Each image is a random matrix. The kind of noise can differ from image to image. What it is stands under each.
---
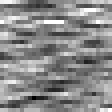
streaked along the rows
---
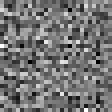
low rank plus noise
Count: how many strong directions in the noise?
five to eight
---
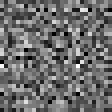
low rank plus noise
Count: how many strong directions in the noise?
three or four
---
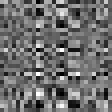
low rank plus noise
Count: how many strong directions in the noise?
one
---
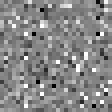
heavy tails
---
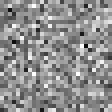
independent entries
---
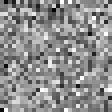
independent entries
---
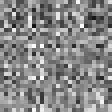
low rank plus noise
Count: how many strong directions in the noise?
three or four
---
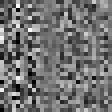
columns of uneven size
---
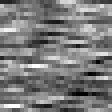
streaked along the rows
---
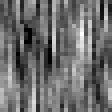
streaked along the columns
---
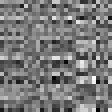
low rank plus noise
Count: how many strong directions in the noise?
one
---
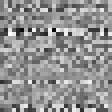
rows of uneven size
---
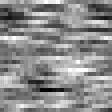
streaked along the rows
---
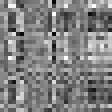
low rank plus noise
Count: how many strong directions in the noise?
one
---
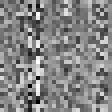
columns of uneven size
